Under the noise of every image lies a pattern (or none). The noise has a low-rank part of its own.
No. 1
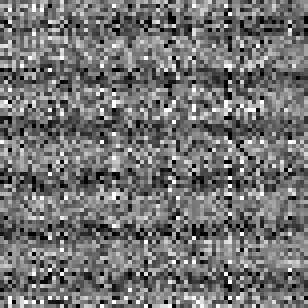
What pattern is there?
horizontal stripes
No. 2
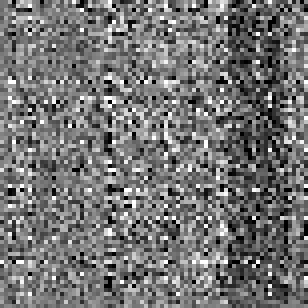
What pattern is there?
one vertical stripe
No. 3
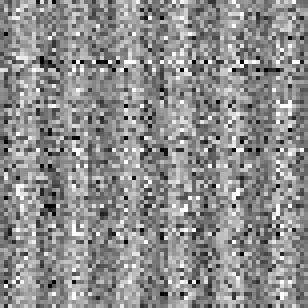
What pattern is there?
vertical stripes
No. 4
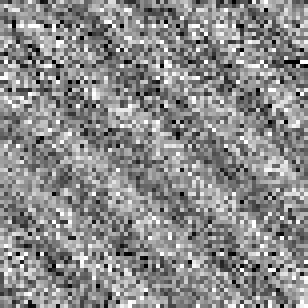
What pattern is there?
diagonal stripes
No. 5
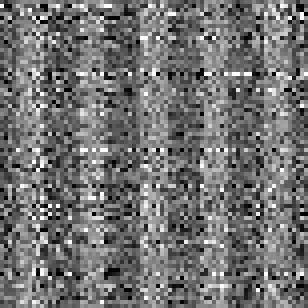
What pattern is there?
vertical stripes
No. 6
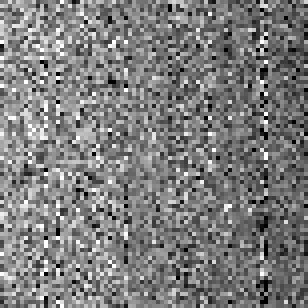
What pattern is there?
a smooth slope
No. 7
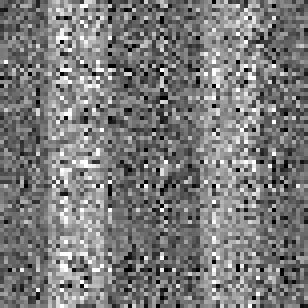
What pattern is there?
vertical stripes
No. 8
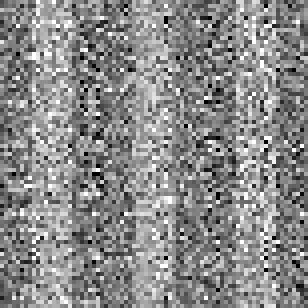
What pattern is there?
vertical stripes
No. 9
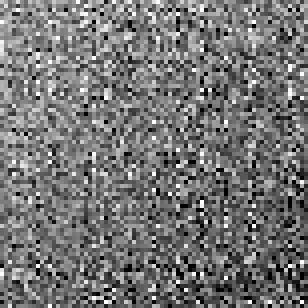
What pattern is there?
a smooth slope
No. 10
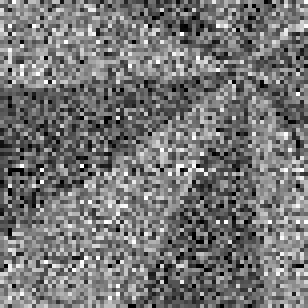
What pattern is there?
spokes from one point
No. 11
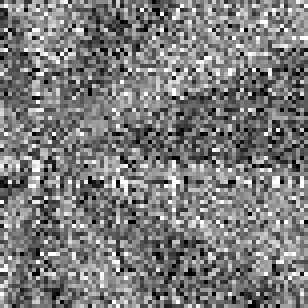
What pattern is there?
spokes from one point
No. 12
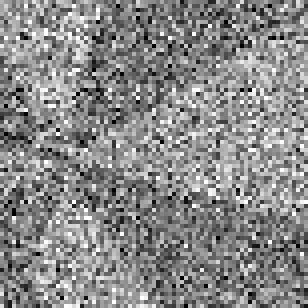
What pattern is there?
spokes from one point
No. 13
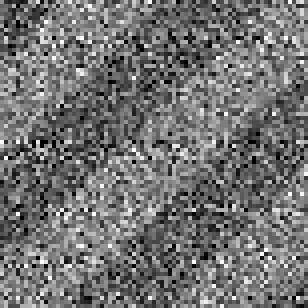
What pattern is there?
diagonal stripes
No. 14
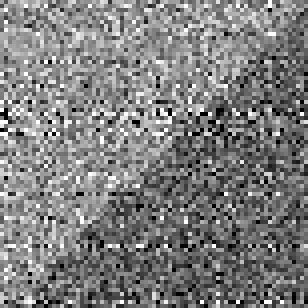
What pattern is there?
a sharp edge
